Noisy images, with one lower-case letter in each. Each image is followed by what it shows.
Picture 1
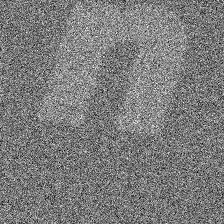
n
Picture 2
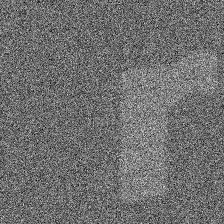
r
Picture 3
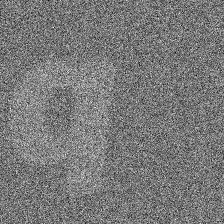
q
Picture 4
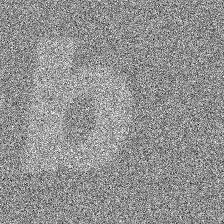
b
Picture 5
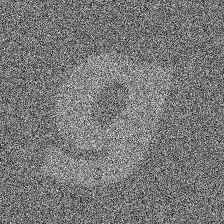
g
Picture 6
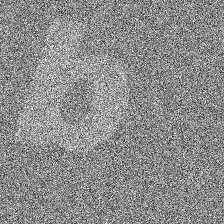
b
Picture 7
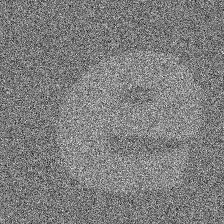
e
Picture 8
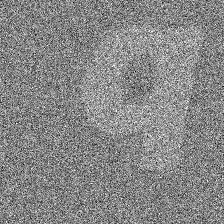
q
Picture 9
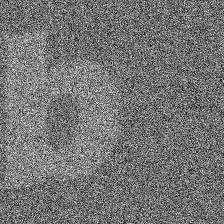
b
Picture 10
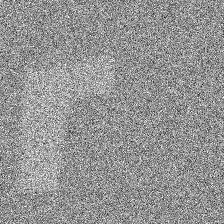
r
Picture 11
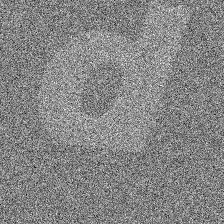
d
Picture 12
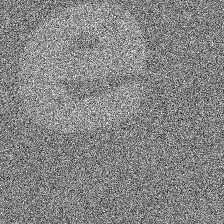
e
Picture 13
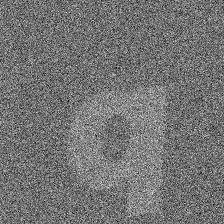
q
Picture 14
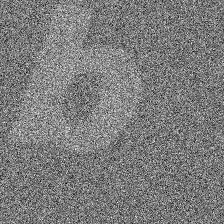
b
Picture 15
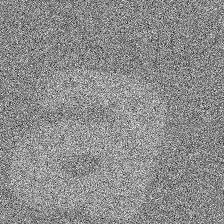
a
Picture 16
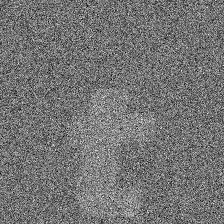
t
